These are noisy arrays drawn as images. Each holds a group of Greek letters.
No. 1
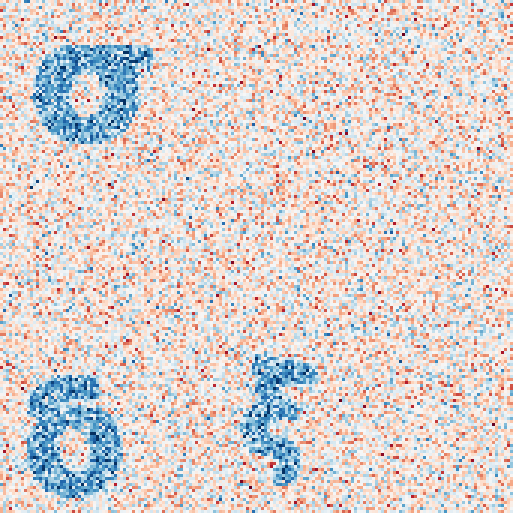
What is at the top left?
sigma
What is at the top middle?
nothing
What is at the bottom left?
delta
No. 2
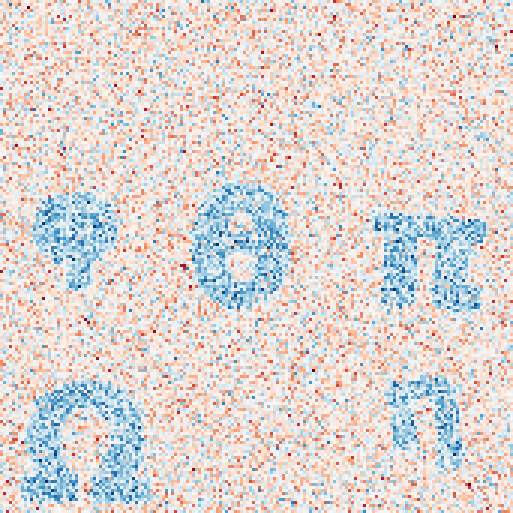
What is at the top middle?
nothing
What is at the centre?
theta
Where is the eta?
bottom right
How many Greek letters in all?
5
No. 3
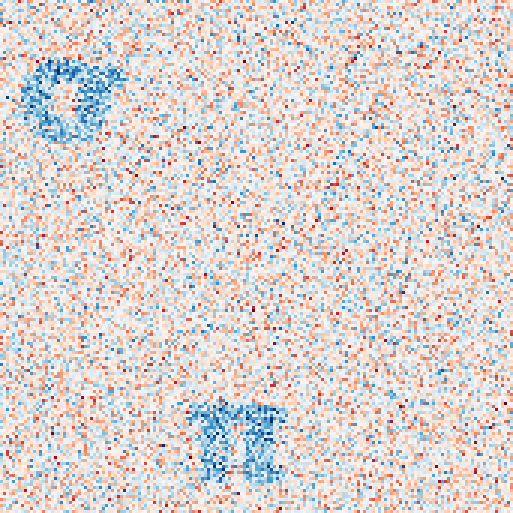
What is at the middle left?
nothing
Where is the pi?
bottom middle
